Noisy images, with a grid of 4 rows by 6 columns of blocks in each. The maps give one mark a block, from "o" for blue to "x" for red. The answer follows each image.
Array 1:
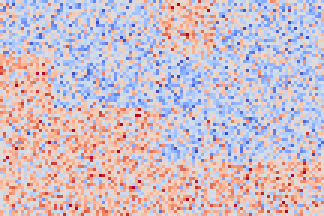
o o o x o o
x o o o o o
x x x o o o
x x x x x x
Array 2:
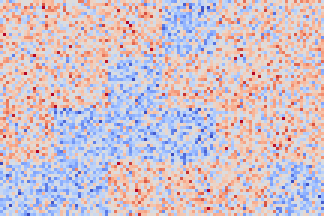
x x x o x x
x x o x x x
x o o o x x
o o x x x o
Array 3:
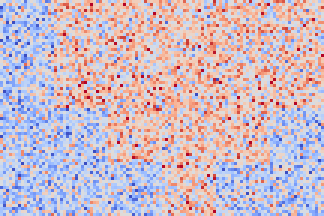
o x x x x x
o x x x x x
o o x x x o
o o o x o o
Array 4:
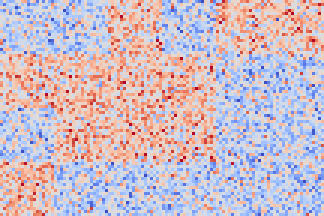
o o x o x x
x x x x o o
o x x x o o
x o o o o o
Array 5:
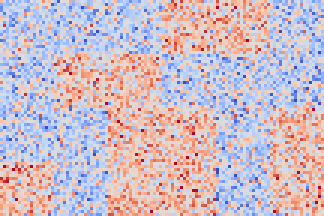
o o o x x o
o x x o o o
o o x x o x
x o x x o x
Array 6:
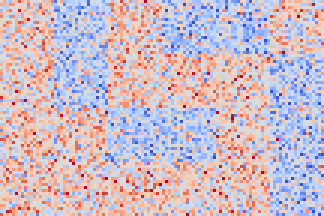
x o x o o x
x o x x x o
x x o o x o
x x x x x o
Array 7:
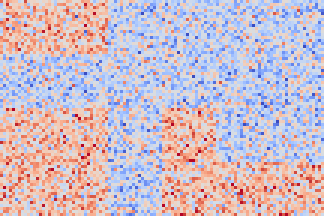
x x o o o o
o o o o o o
x x o x o o
x x o x x x
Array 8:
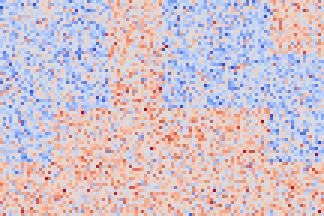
o o x o o x
o o x o o o
o x x x x o
x x x x x x
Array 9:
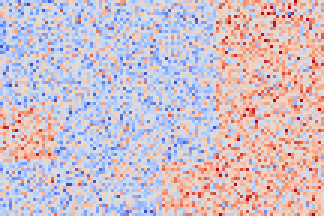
o o o o x x
o o o o x x
x o o o x x
o o o x x x
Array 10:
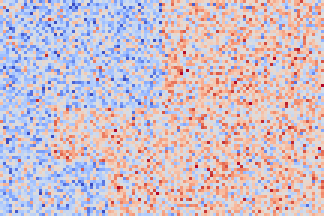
o o o x x x
o o o x x x
o x x x x x
o o x x x x
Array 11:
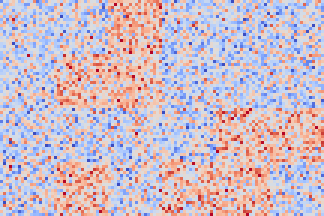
o o x o o o
o x x o o o
o o o o x x
o x o x x o
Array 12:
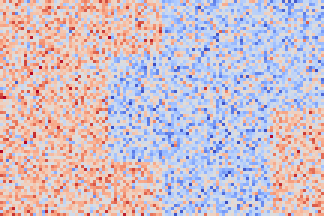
x x x o o o
x x o o o o
x x o o o x
x x x o o x
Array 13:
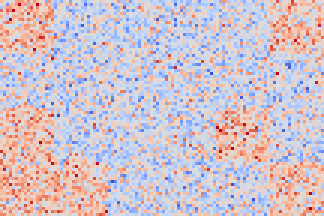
x o o o o x
o o o o o o
x o o o x o
x x o o o x
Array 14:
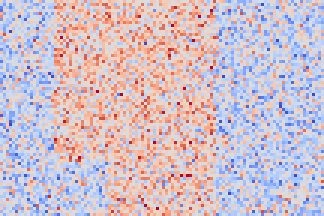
o x x x o o
o x x x o o
o x x x o o
o o x x o o
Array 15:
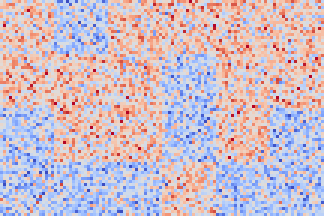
x o x x x x
x x x o x x
o x x o x o
o o o x o o
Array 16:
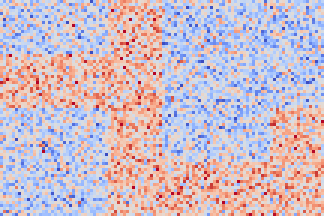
o o x o o o
x x x o o o
o o x o o x
o o x x x x
